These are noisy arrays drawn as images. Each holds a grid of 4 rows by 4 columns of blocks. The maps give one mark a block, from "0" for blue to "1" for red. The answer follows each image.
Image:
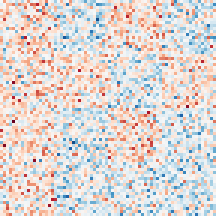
1010
1101
1010
1000
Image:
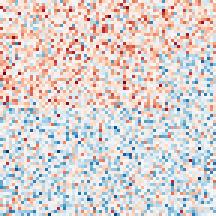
1111
1110
0000
0000
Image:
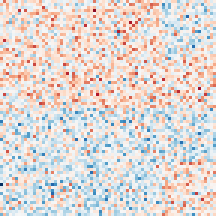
1110
1111
0000
0001
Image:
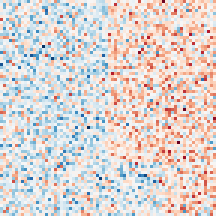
0011
0011
0011
0001
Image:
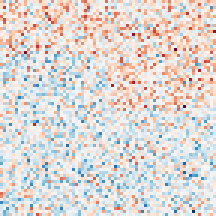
1111
0011
0000
0000
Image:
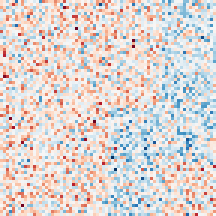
1110
1110
1100
1101
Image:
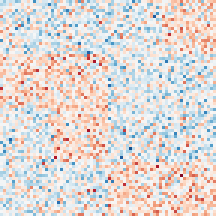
0001
1100
0100
0011
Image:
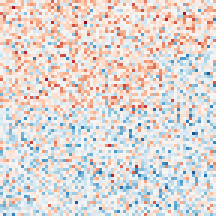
1111
1110
0000
0000
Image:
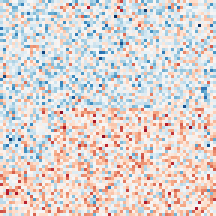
0000
0000
0111
1111
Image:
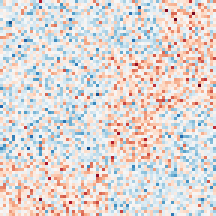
0001
0011
0010
1100
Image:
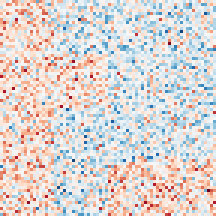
1000
1100
1000
1011
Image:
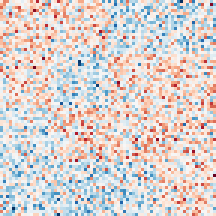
1100
1011
0111
0001
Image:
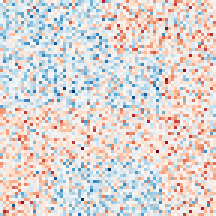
0011
0001
1111
1001
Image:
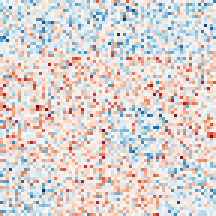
0000
1111
1101
0110
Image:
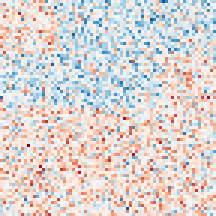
1000
0001
1111
1111
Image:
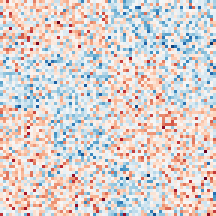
1100
0010
1011
1101
